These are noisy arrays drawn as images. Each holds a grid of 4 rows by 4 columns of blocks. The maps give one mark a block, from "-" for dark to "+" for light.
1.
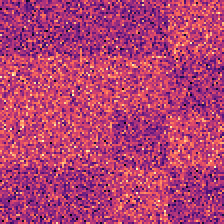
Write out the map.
- - - +
+ + + -
+ + - +
- - + -
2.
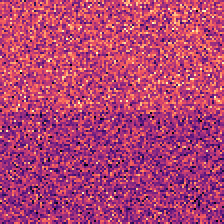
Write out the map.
+ + + +
+ + + +
- - - -
- - - -
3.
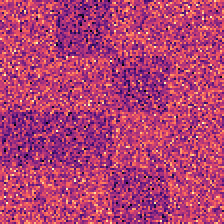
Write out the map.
+ - + +
+ + - +
- - + +
+ + - +
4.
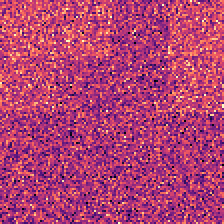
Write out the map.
+ + - +
+ - - +
- - - -
- - - -
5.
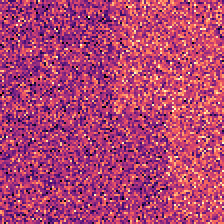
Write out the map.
- - + +
- - + +
- - - +
- - - +
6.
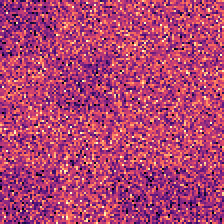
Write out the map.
- + + +
+ - + +
+ + + +
- + - -
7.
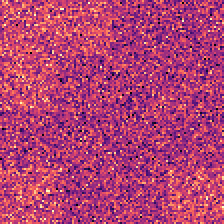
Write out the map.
+ + - -
+ - - -
- - - -
+ - - +
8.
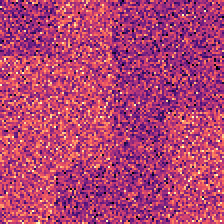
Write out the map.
- + - -
+ + - -
+ + - +
+ - - +
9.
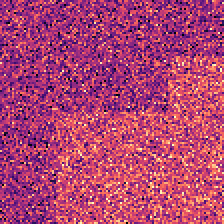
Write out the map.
- - - -
- - - +
- + + +
- + + +
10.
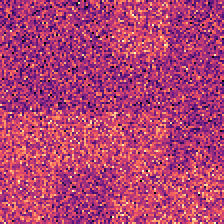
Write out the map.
- - + -
- - - -
+ + + -
+ - + +
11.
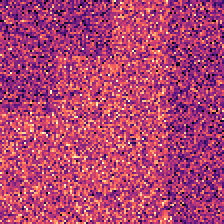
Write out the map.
- - + -
- + + -
+ + + -
+ + + -
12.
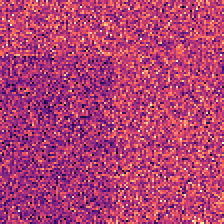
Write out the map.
+ + + +
- - + +
- - + +
- - + +
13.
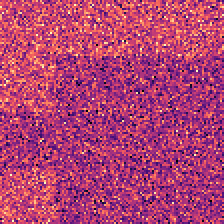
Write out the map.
+ + + +
+ - - -
- - - -
+ - - -
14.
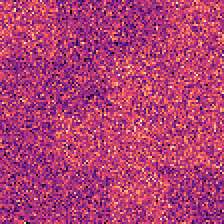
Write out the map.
+ - - +
- - + +
- + + +
- - + -
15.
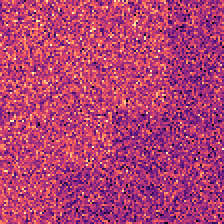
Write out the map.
+ + + -
+ + + -
+ + - -
+ - - -
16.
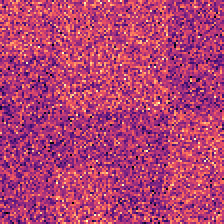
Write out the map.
+ + + -
- + + -
- - - +
- + - +
